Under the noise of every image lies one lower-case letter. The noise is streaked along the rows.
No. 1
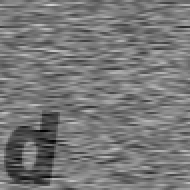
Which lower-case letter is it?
d
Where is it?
bottom left
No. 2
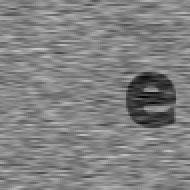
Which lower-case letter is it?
e
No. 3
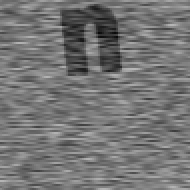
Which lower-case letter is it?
n
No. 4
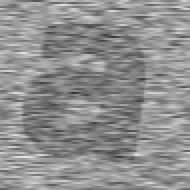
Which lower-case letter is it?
a
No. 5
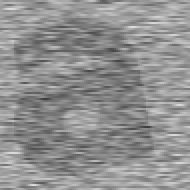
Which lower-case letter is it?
a
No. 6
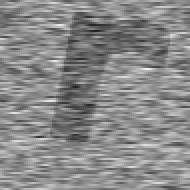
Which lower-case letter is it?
r
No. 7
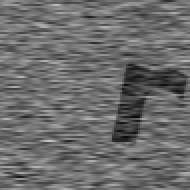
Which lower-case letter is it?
r
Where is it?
middle right
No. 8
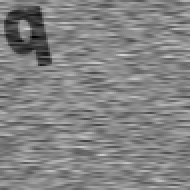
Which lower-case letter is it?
q
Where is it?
top left
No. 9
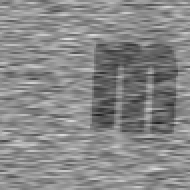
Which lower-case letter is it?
m
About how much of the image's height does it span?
half
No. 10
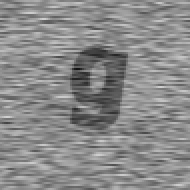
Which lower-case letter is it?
g
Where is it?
centre
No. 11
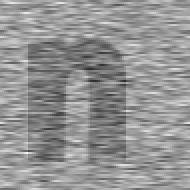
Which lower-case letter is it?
n
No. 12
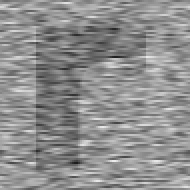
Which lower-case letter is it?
r
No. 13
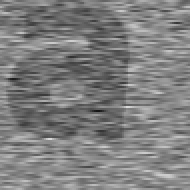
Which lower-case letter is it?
a
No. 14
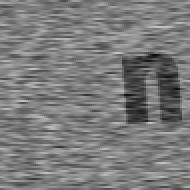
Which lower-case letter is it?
n
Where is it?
middle right
